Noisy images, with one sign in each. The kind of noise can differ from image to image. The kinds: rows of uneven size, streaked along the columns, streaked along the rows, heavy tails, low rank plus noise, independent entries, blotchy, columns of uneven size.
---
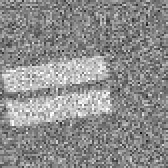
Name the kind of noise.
low rank plus noise
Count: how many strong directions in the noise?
five to eight
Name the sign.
equals sign
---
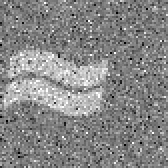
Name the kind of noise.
heavy tails
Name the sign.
approximately sign
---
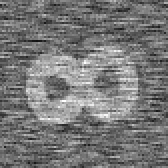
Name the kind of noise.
streaked along the rows
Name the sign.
infinity sign
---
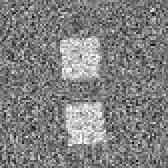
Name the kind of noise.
low rank plus noise
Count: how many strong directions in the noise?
five to eight
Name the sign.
colon
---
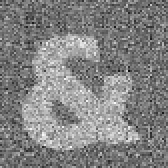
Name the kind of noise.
low rank plus noise
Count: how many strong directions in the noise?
three or four
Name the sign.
ampersand
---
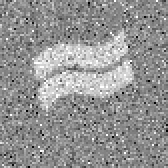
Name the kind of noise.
heavy tails
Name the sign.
approximately sign
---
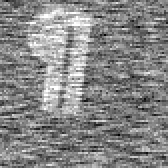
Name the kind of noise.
streaked along the rows
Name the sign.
pilcrow
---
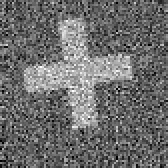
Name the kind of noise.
low rank plus noise
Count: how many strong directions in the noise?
two
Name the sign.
plus sign
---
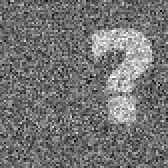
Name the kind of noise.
independent entries
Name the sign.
question mark
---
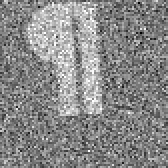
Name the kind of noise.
independent entries
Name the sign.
pilcrow
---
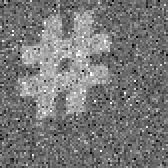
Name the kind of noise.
heavy tails
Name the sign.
hash sign
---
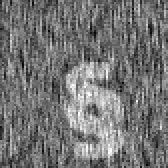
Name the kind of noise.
streaked along the columns
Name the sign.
section sign
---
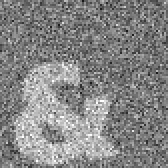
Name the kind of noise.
independent entries
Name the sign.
ampersand
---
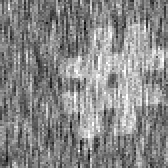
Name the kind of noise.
streaked along the columns
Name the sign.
hash sign
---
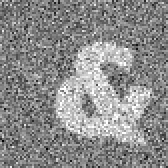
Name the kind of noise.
independent entries
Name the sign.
ampersand
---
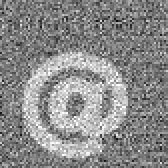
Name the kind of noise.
low rank plus noise
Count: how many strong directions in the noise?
two
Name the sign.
at sign
